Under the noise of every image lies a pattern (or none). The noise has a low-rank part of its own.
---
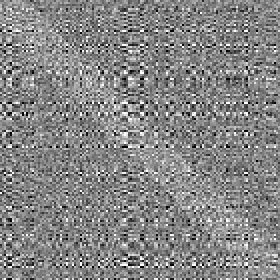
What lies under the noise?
a diagonal band
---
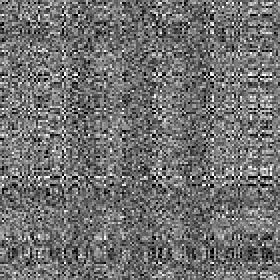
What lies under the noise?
bands of rows crossing bands of columns
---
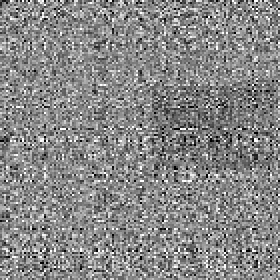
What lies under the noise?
one block
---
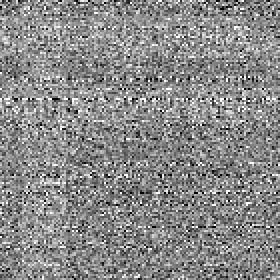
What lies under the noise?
bands of rows crossing bands of columns
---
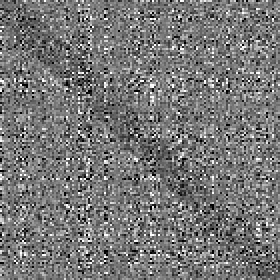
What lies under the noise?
a diagonal band
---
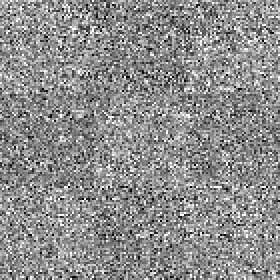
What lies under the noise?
a checkerboard
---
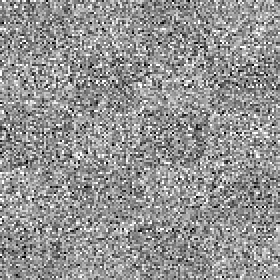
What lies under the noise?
a checkerboard
